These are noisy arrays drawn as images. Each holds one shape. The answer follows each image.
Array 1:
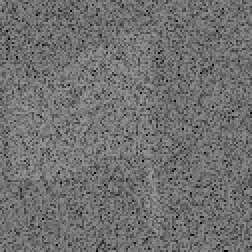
flag
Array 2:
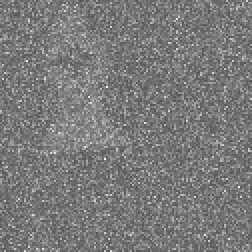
chess bishop
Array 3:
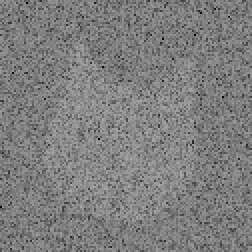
cat's head
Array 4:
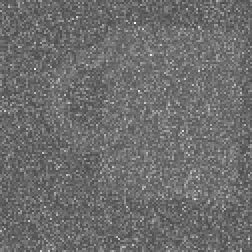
cup
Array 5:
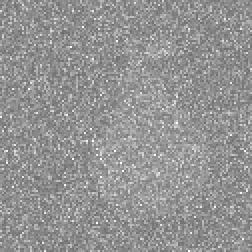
pear
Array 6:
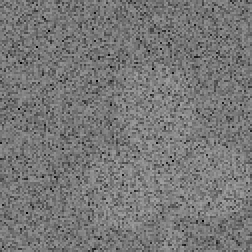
club
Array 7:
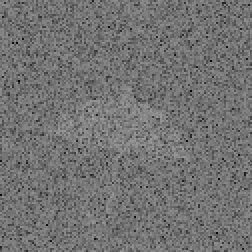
umbrella
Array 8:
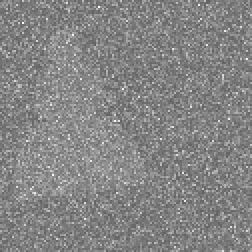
chess pawn
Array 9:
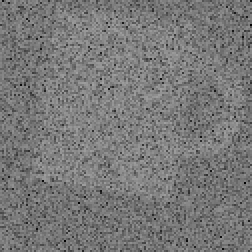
cup
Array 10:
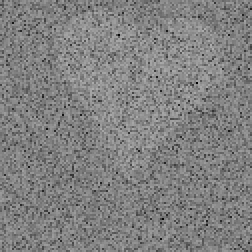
heart
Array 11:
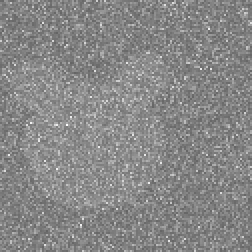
bear's head
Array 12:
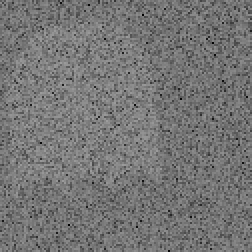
ghost
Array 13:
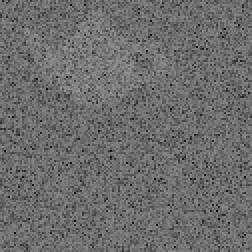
teapot
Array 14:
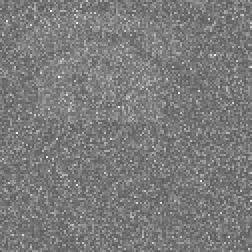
telephone
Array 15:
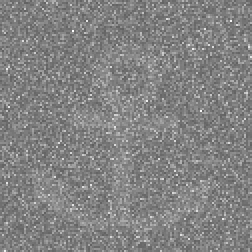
anchor
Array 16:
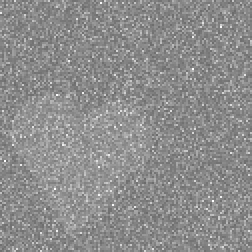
heart
